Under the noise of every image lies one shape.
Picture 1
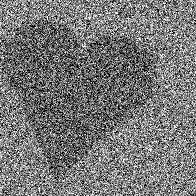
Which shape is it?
heart
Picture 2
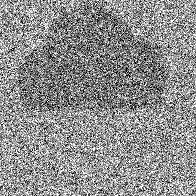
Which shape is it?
cloud
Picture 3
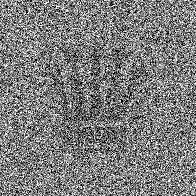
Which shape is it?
chess queen
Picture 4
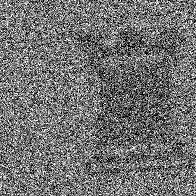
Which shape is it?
chess rook
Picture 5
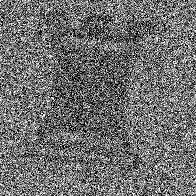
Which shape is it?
chess rook
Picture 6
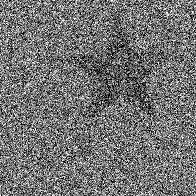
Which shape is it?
star
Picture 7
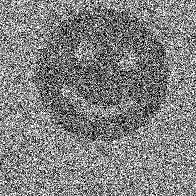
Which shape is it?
smiling face
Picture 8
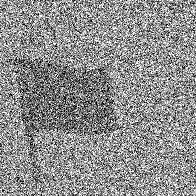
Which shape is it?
flag
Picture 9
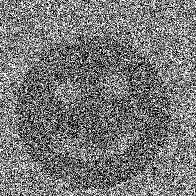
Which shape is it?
smiling face
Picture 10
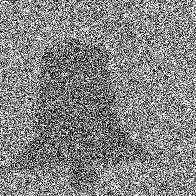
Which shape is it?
bell
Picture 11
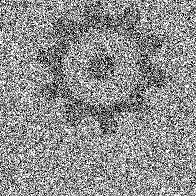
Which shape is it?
gear
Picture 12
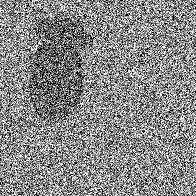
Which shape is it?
footprint
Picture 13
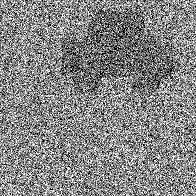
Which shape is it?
car
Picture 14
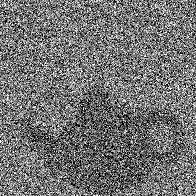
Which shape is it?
teapot
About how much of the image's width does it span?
nearly all
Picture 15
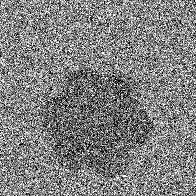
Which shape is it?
flower
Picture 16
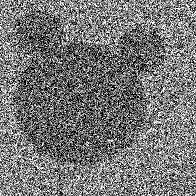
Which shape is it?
bear's head
